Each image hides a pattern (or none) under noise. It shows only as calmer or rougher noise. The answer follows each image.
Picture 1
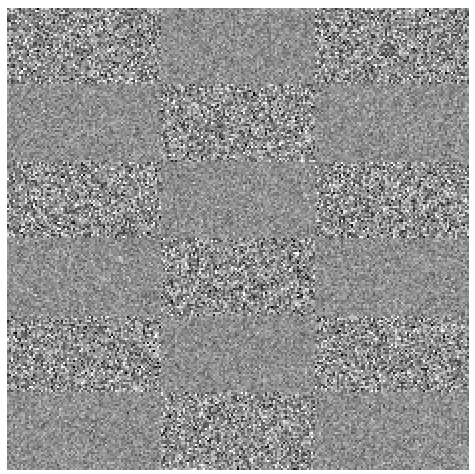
a checkerboard
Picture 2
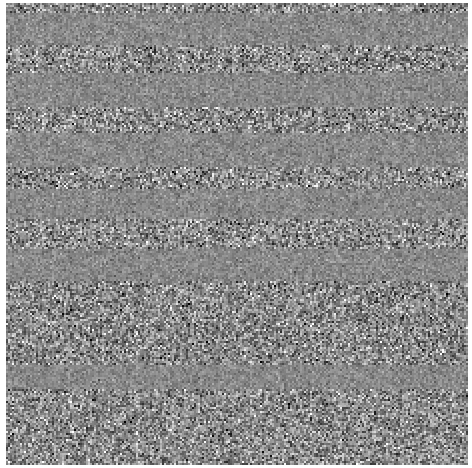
bands of rows
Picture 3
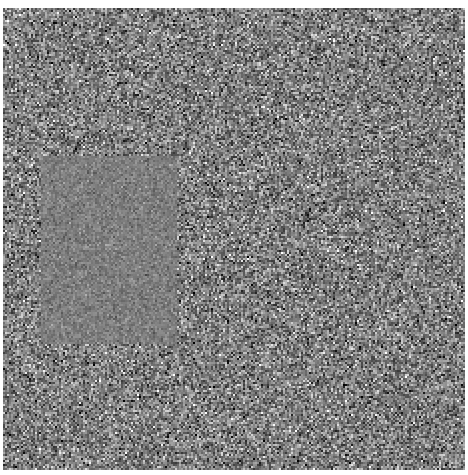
one block
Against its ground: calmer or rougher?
calmer
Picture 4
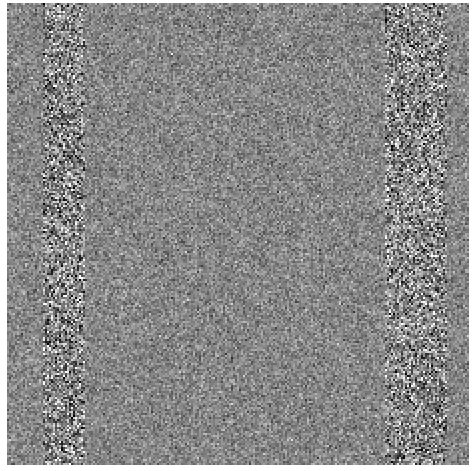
bands of columns
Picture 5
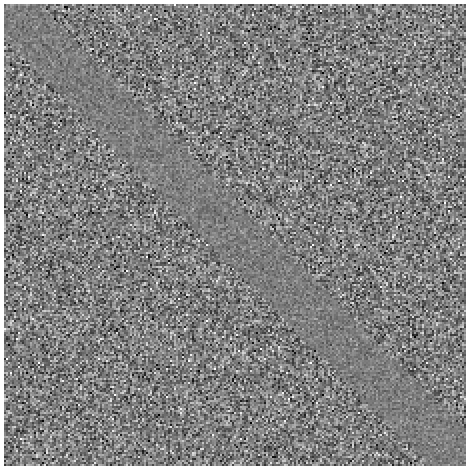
a diagonal band
